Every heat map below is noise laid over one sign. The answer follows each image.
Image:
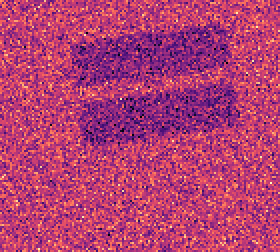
equals sign
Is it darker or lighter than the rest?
darker
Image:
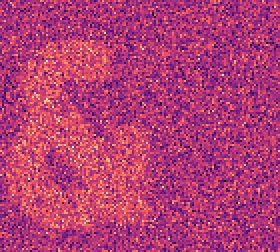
ampersand
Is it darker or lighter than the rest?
lighter
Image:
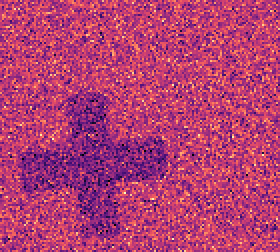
plus sign
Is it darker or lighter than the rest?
darker
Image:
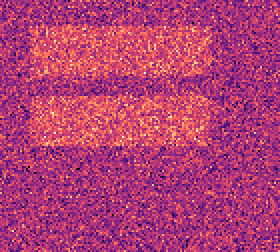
equals sign
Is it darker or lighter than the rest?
lighter
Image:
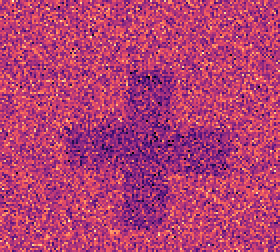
plus sign
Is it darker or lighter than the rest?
darker
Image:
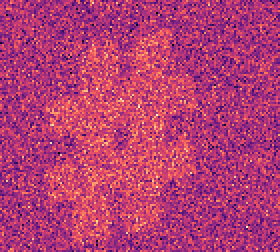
hash sign
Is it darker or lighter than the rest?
lighter
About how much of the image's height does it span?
nearly all
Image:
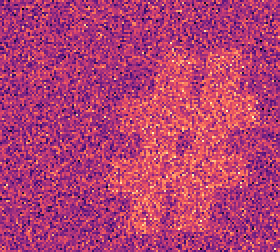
hash sign
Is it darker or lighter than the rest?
lighter
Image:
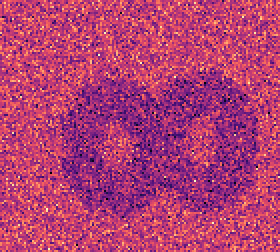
infinity sign
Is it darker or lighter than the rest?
darker
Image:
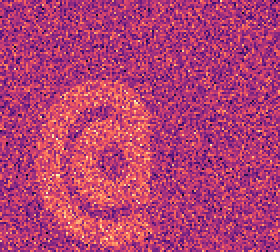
at sign
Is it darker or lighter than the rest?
lighter
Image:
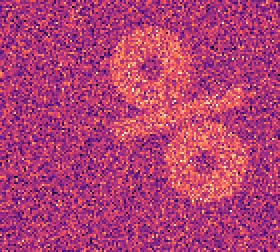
percent sign
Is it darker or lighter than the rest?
lighter
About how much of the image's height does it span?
two thirds
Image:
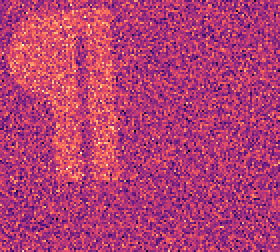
pilcrow
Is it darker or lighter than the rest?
lighter
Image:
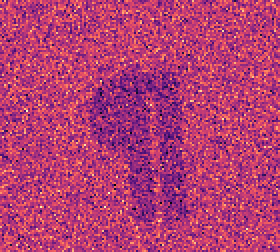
pilcrow
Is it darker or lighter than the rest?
darker
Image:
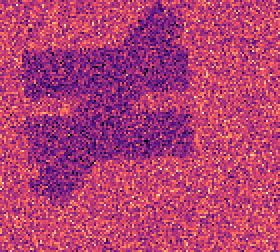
not-equal sign
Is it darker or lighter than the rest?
darker
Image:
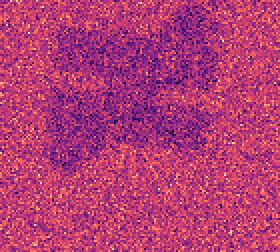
not-equal sign
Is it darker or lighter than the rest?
darker
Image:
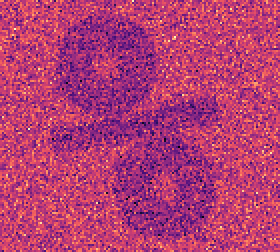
percent sign
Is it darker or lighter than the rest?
darker
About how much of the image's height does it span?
nearly all
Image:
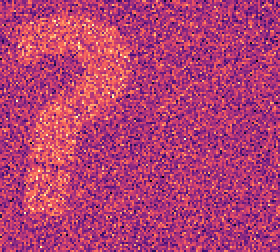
question mark
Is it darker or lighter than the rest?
lighter
